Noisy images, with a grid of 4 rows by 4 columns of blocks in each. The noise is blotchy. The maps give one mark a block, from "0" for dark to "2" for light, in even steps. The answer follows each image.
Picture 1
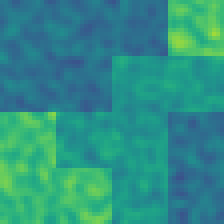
0 0 0 2
0 0 1 1
2 1 1 0
2 2 1 0
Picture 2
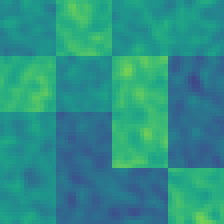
1 2 1 1
2 1 2 0
1 0 2 0
1 0 0 2
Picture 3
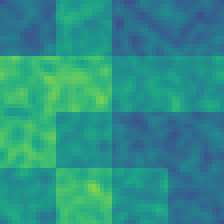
0 1 0 0
2 2 1 1
2 1 0 0
1 2 1 0
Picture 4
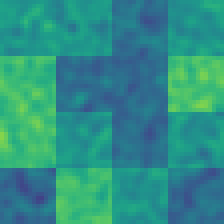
1 1 0 1
2 0 0 2
2 1 0 1
0 2 1 0
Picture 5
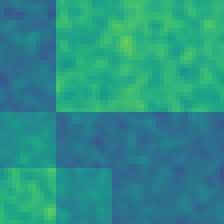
0 2 2 2
0 2 2 2
1 0 0 0
2 1 0 0
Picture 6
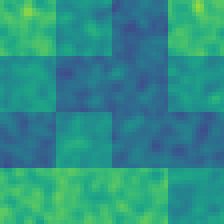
2 1 0 2
1 0 0 1
0 1 0 0
2 2 2 1
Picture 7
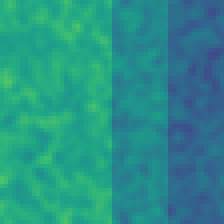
2 2 1 0
2 2 1 0
2 2 1 0
2 2 1 0
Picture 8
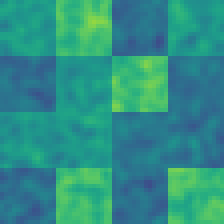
1 2 0 1
0 1 2 0
1 1 0 0
0 2 0 2
